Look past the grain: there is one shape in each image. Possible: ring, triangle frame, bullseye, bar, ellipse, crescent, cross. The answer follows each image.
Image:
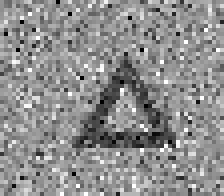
triangle frame
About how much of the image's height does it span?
half
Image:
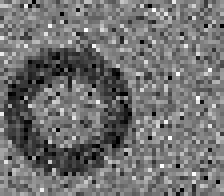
ring
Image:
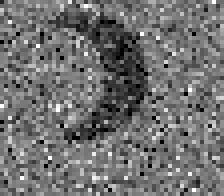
crescent
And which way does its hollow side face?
left
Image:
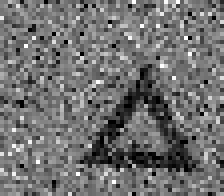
triangle frame
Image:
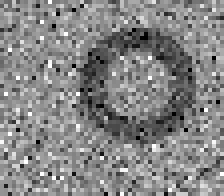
ring
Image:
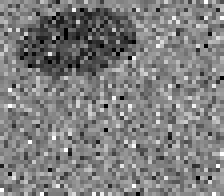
ellipse
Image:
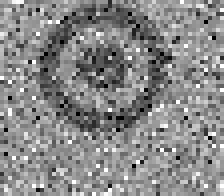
bullseye
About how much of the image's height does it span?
two thirds
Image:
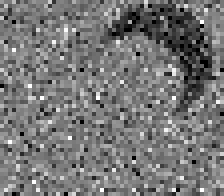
crescent
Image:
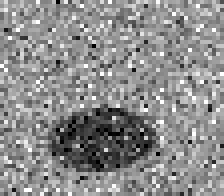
ellipse
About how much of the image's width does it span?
half
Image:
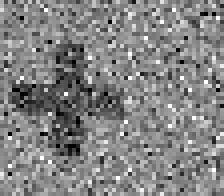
cross
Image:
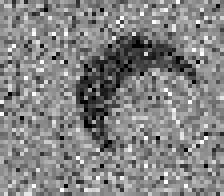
crescent
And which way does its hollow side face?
down and right
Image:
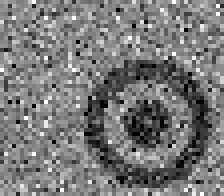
bullseye
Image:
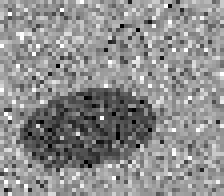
ellipse
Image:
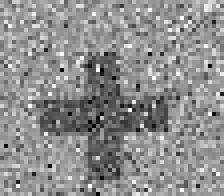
cross
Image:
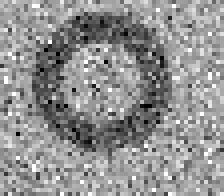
ring
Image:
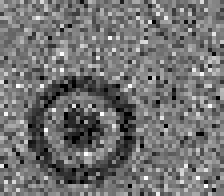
bullseye
